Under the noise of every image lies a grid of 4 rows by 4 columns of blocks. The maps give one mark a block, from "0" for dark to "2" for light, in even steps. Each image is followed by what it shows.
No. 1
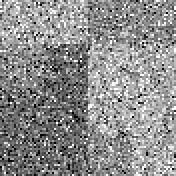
2 2 1 1
1 0 2 2
0 0 2 2
0 0 1 2
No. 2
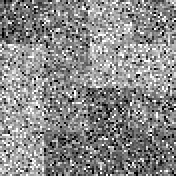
0 1 2 1
2 1 2 2
2 1 0 1
2 0 0 0
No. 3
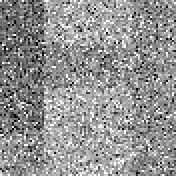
0 2 2 1
0 1 1 1
0 2 2 1
1 2 2 1
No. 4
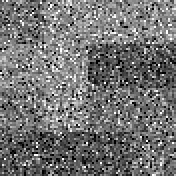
1 2 2 2
2 2 0 0
1 2 1 1
0 0 0 1
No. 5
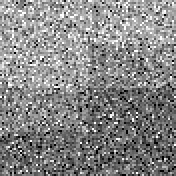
2 2 2 2
2 2 1 1
1 1 0 0
0 0 0 0
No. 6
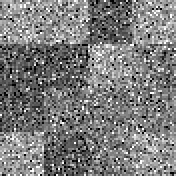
2 2 0 2
0 0 2 1
0 1 1 1
2 0 1 2
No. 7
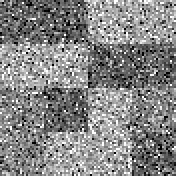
0 0 2 2
2 2 0 0
1 0 2 1
1 2 2 0
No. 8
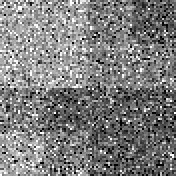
2 2 1 0
2 2 1 1
1 0 0 0
2 1 0 0
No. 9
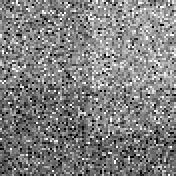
1 1 2 2
1 1 2 2
0 0 1 1
0 0 0 0
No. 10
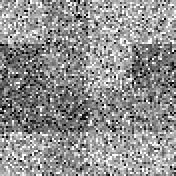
2 1 2 2
0 1 2 0
0 0 1 1
2 1 2 2
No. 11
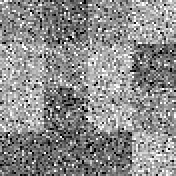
1 0 1 2
2 1 2 0
2 0 2 1
0 0 0 2
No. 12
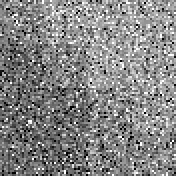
1 2 2 2
0 1 2 2
0 0 1 2
0 0 1 1
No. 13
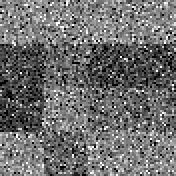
2 2 2 2
0 1 0 0
0 2 1 1
2 1 2 2
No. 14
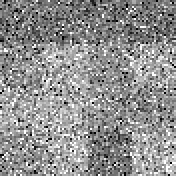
0 0 0 0
1 2 1 2
2 2 1 1
1 2 0 2
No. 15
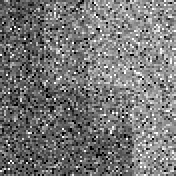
0 1 2 2
0 1 2 2
0 0 1 2
0 0 0 2
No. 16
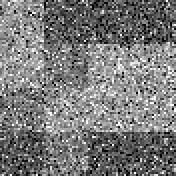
2 0 0 0
2 1 2 2
1 2 2 2
0 1 0 0
